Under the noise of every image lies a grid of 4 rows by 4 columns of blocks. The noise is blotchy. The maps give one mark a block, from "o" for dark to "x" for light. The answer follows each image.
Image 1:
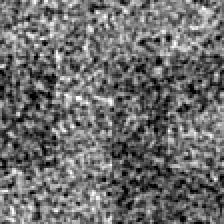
x x x x
o x o o
o x o x
x x o o
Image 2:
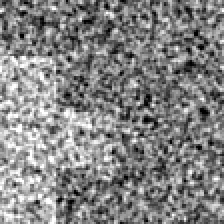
o o o o
x o o o
x x o o
x o o o
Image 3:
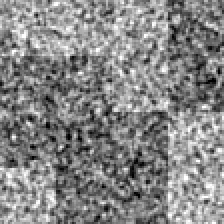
x x x o
o o x o
o o o x
x o o x
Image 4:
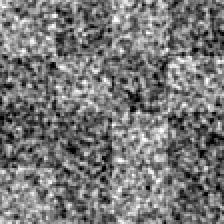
x o x o
o x o x
o o x o
x o x o
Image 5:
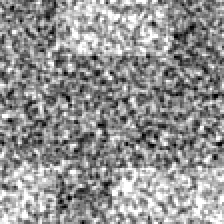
o x x o
o o o o
o o o o
x o x x
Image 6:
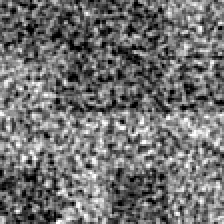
o o o x
x o o o
x x x x
o x o x
